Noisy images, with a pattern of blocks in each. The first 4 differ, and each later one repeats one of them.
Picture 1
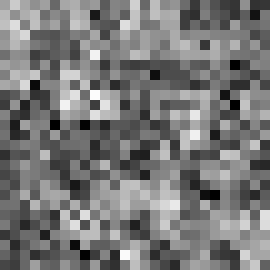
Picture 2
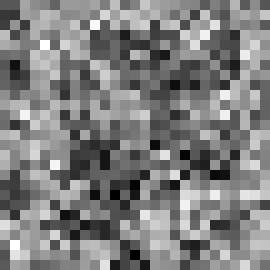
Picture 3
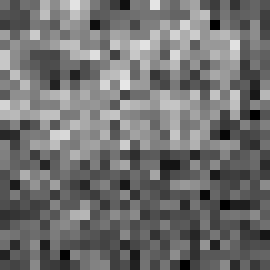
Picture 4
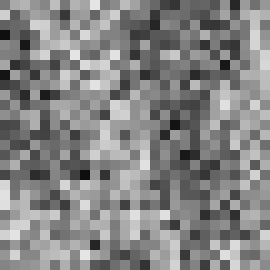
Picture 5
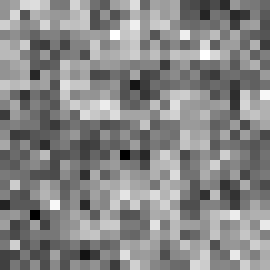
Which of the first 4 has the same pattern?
1
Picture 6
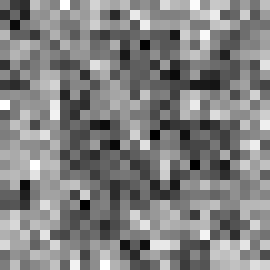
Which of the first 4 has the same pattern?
2
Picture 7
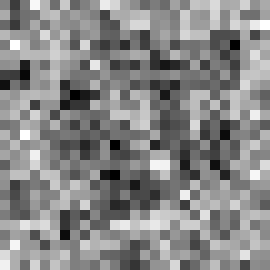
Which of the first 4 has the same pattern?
2
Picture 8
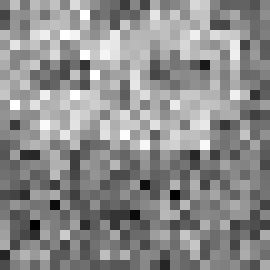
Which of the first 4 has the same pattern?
3
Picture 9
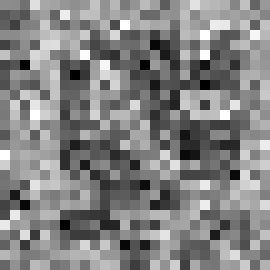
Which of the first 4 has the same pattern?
2
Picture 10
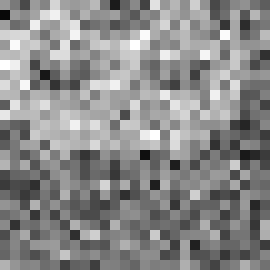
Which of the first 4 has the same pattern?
3
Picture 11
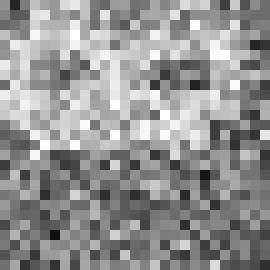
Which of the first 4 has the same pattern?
3
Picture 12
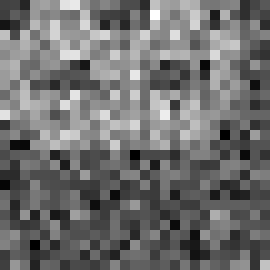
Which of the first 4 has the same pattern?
3
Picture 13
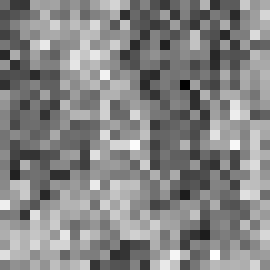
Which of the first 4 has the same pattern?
4
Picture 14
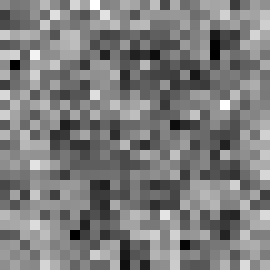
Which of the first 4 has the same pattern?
2
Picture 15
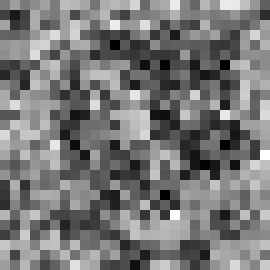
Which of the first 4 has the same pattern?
2
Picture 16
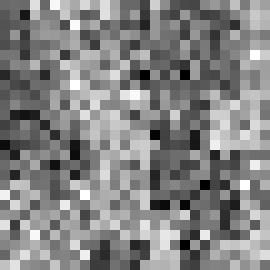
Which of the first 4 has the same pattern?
4
